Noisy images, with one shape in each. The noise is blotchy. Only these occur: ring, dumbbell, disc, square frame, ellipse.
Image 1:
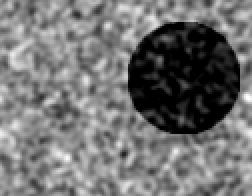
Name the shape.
disc
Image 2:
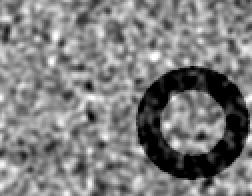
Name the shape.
ring
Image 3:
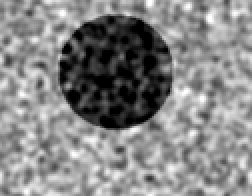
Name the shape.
disc
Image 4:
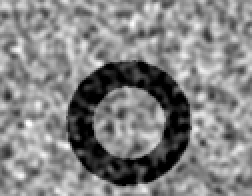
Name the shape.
ring
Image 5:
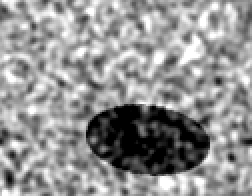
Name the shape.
ellipse
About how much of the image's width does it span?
half
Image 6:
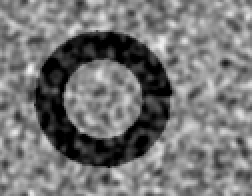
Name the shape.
ring
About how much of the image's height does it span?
two thirds
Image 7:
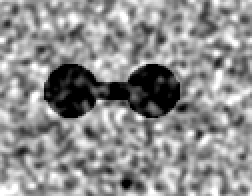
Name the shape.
dumbbell
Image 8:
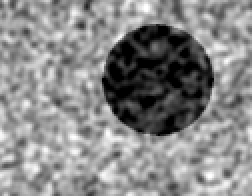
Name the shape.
disc
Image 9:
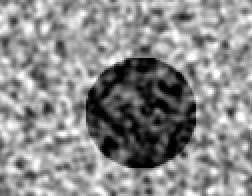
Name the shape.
disc
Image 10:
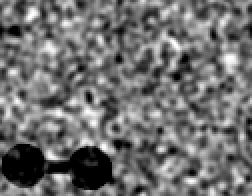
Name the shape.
dumbbell
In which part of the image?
bottom left
